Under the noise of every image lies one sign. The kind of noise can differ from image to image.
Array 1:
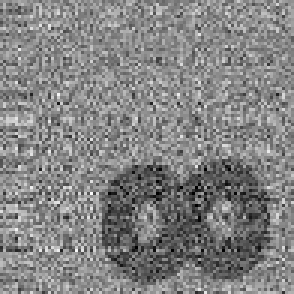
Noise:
low rank plus noise
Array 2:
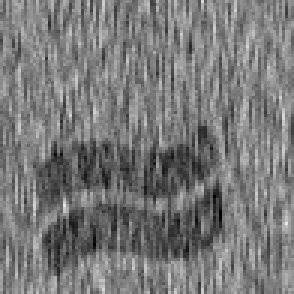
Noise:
streaked along the columns
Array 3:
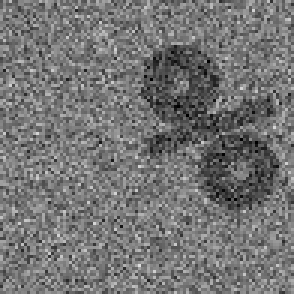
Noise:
independent entries
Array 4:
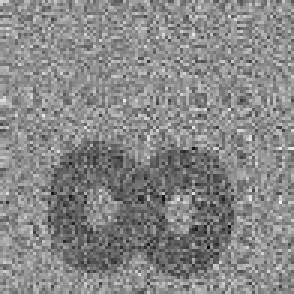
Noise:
low rank plus noise
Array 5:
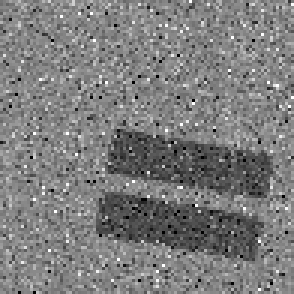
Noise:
heavy tails
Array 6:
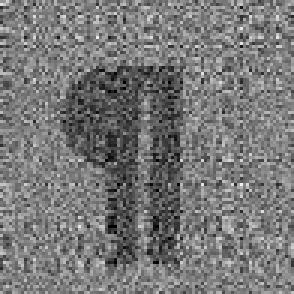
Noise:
low rank plus noise
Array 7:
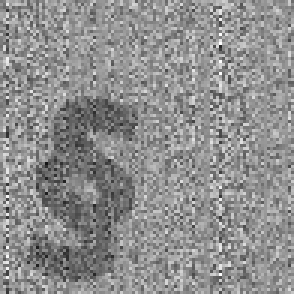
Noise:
columns of uneven size
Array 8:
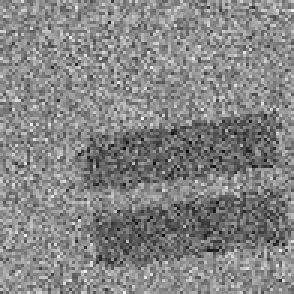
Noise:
independent entries
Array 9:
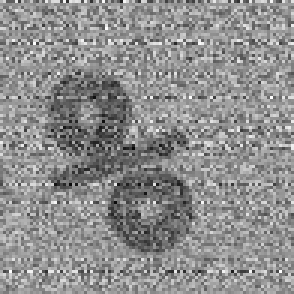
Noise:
rows of uneven size
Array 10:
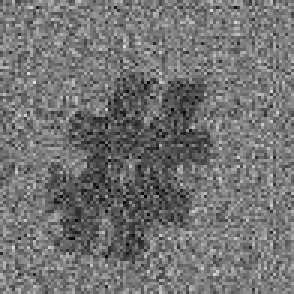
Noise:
low rank plus noise
